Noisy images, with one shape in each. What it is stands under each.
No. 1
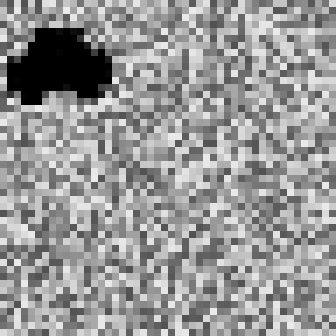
car
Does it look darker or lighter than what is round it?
darker
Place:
top left
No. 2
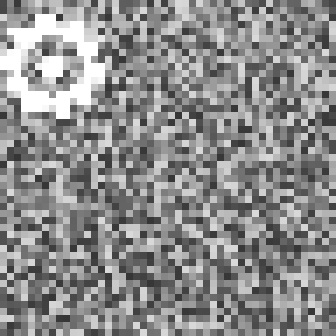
gear
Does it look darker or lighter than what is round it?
lighter
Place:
top left
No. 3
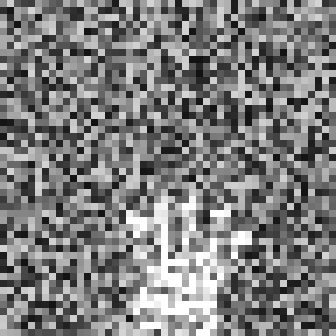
chess queen
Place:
bottom middle
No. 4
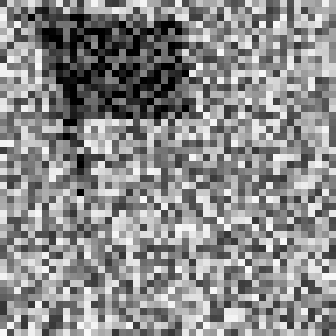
flag
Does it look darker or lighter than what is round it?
darker
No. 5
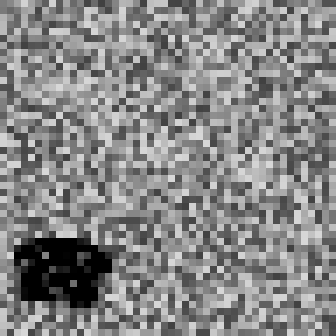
telephone
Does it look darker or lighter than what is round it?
darker
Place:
bottom left
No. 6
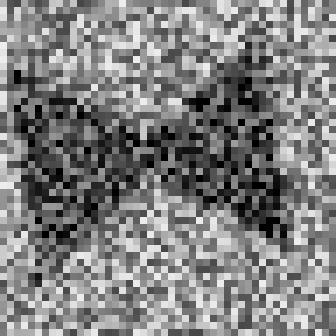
bow tie
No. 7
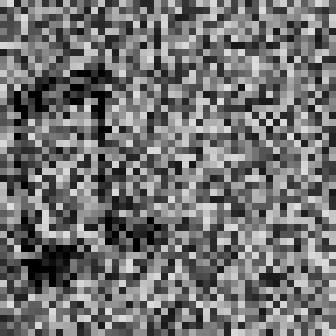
pair of musical notes
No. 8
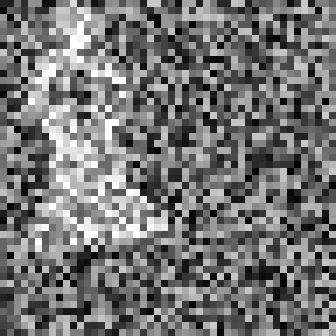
chess bishop
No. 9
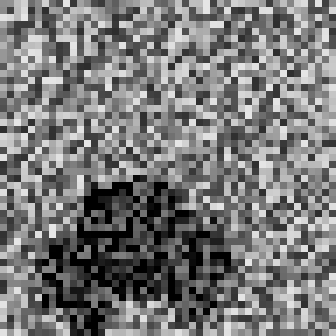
car
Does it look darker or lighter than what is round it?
darker
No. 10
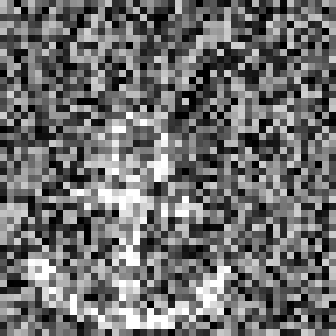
anchor
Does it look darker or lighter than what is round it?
lighter
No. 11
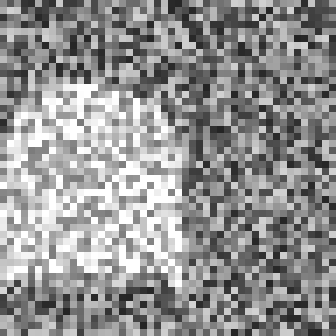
ghost
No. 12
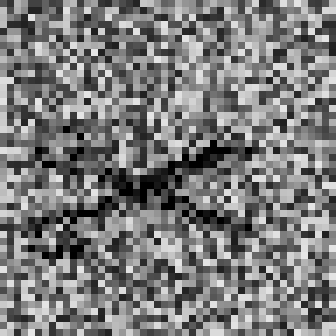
pair of scissors
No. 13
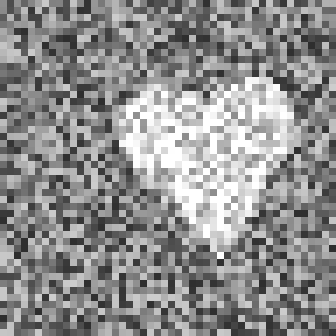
heart
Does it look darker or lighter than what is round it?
lighter
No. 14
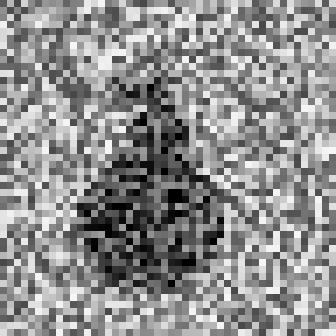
pear
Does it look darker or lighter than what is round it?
darker
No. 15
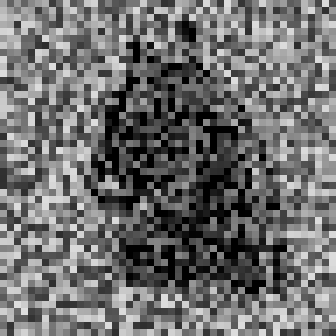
chess knight
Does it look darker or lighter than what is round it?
darker
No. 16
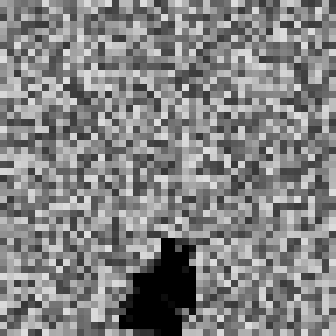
chess knight
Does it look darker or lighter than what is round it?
darker
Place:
bottom middle
